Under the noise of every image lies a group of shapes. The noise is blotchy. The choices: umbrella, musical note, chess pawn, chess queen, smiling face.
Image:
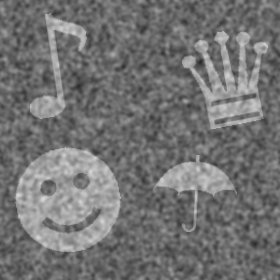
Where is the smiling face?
bottom left
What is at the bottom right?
umbrella
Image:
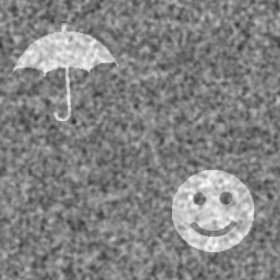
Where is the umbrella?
top left
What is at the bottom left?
nothing
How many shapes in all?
2
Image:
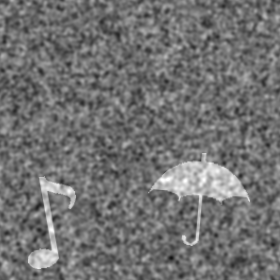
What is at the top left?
nothing
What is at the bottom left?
musical note
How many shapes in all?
2
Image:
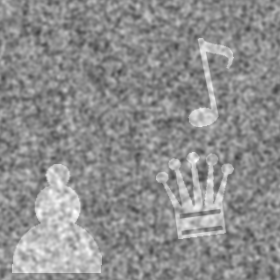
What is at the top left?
nothing
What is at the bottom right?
chess queen
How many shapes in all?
3
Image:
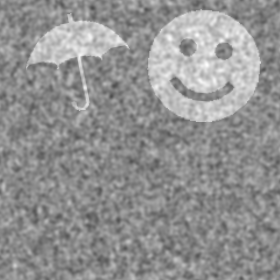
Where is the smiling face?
top right
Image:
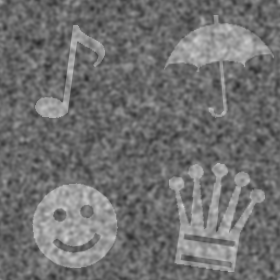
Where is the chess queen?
bottom right
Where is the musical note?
top left
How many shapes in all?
4
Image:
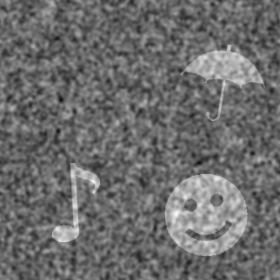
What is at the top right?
umbrella
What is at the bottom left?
musical note
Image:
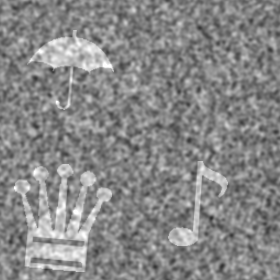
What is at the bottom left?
chess queen
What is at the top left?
umbrella
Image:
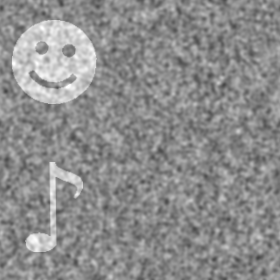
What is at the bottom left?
musical note
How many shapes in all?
2
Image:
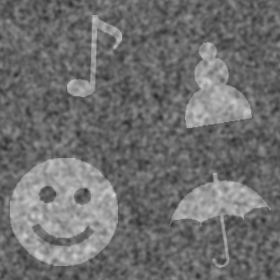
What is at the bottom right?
umbrella
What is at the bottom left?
smiling face
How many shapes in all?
4
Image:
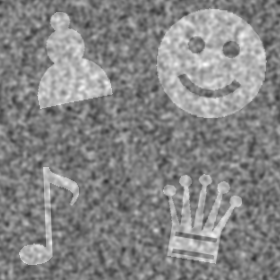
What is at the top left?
chess pawn
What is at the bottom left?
musical note
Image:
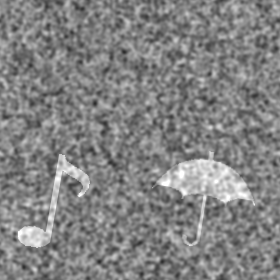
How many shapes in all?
2
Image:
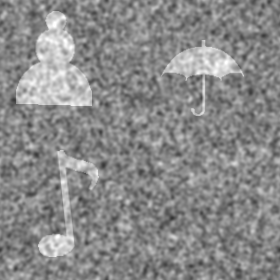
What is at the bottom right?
nothing
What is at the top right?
umbrella
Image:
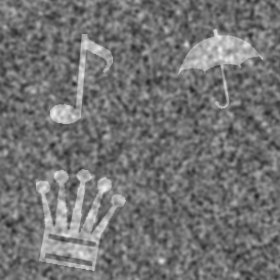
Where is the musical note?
top left
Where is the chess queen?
bottom left
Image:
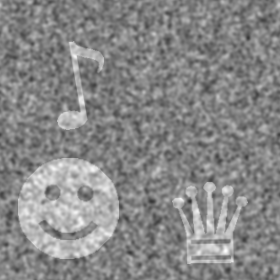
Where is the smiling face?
bottom left
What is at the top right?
nothing
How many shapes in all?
3
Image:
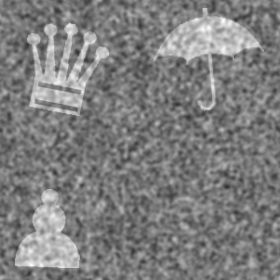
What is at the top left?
chess queen
